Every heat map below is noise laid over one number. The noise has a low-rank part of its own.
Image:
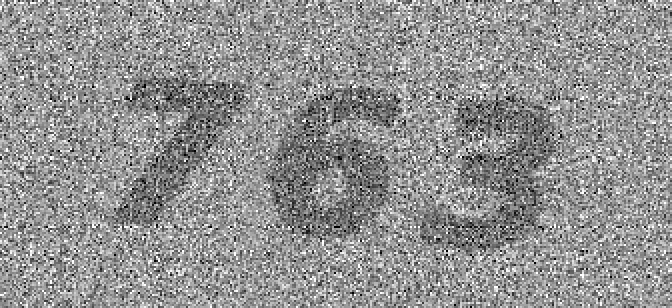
763
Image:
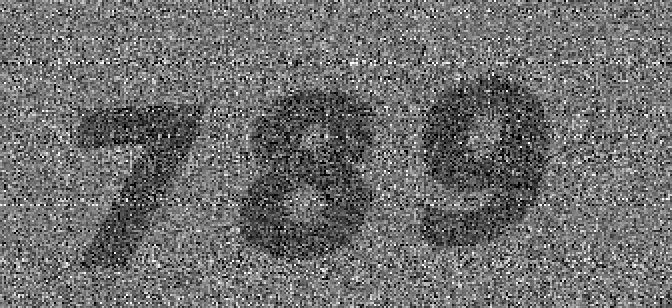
789
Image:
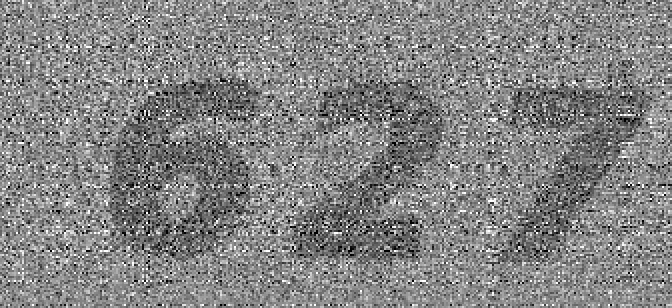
627
